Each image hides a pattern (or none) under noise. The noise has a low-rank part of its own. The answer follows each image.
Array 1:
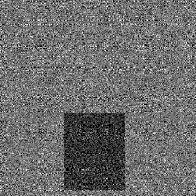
one block
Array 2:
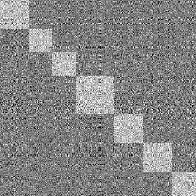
blocks along the diagonal
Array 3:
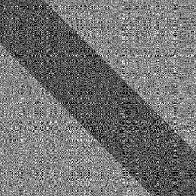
a diagonal band
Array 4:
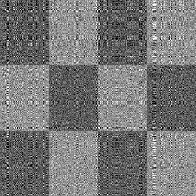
a checkerboard
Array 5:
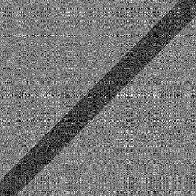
a diagonal band
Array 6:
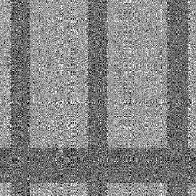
bands of rows crossing bands of columns
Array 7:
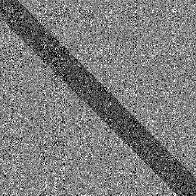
a diagonal band
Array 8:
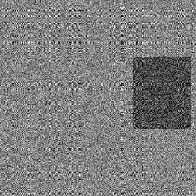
one block
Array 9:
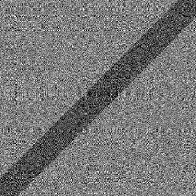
a diagonal band
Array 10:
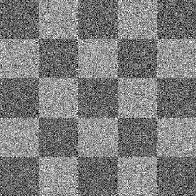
a checkerboard
